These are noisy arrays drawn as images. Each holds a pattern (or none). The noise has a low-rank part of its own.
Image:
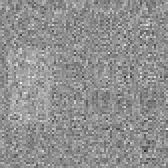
one block
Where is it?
middle left
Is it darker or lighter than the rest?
lighter
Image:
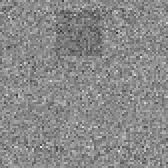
one block
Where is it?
top middle
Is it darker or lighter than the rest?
darker
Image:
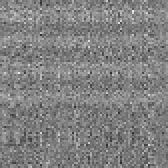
bands of rows
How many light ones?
4
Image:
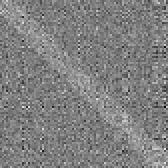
a diagonal band
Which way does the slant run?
top left to bottom right
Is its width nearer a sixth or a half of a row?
a sixth
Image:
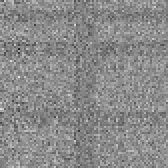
bands of rows crossing bands of columns
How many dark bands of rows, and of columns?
3 and 1
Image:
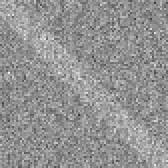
a diagonal band
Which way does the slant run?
top left to bottom right
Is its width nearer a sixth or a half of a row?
a sixth
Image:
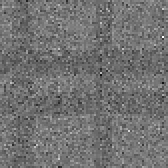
bands of rows crossing bands of columns
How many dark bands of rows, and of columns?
2 and 2
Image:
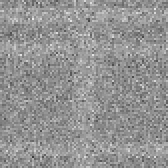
bands of rows crossing bands of columns
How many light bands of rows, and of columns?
3 and 1
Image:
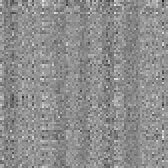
bands of columns
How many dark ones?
5
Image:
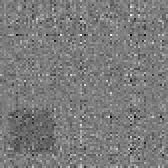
one block
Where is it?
bottom left
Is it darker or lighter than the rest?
darker
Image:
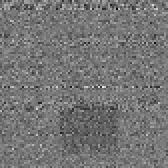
one block
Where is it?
bottom middle
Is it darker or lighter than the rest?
darker
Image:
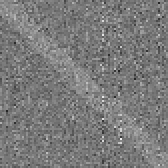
a diagonal band
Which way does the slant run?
top left to bottom right
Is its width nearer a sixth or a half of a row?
a sixth
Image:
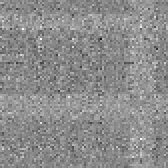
bands of rows crossing bands of columns
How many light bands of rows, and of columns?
2 and 1
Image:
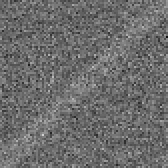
a diagonal band
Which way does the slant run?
bottom left to top right
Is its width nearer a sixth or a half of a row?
a sixth
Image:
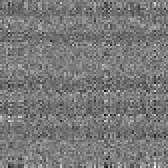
bands of rows
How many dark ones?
5
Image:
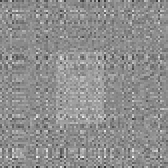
one block
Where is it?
centre
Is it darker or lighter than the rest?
lighter
